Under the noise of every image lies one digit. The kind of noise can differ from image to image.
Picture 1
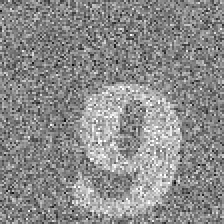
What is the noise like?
independent entries
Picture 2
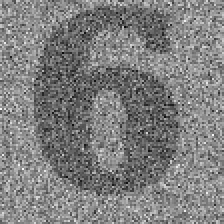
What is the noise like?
independent entries
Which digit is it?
6
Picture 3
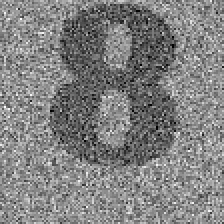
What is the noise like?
low rank plus noise
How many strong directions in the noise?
five to eight
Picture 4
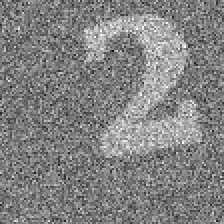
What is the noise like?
independent entries
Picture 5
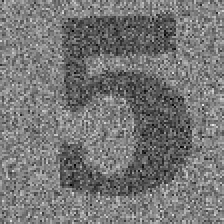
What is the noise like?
low rank plus noise
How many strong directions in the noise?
five to eight
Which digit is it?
5
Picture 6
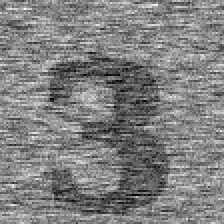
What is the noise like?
streaked along the rows
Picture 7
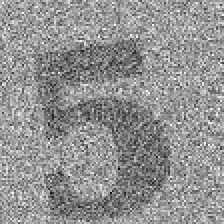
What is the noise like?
low rank plus noise
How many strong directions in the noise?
three or four
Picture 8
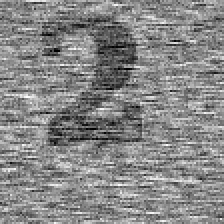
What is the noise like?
streaked along the rows
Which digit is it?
2
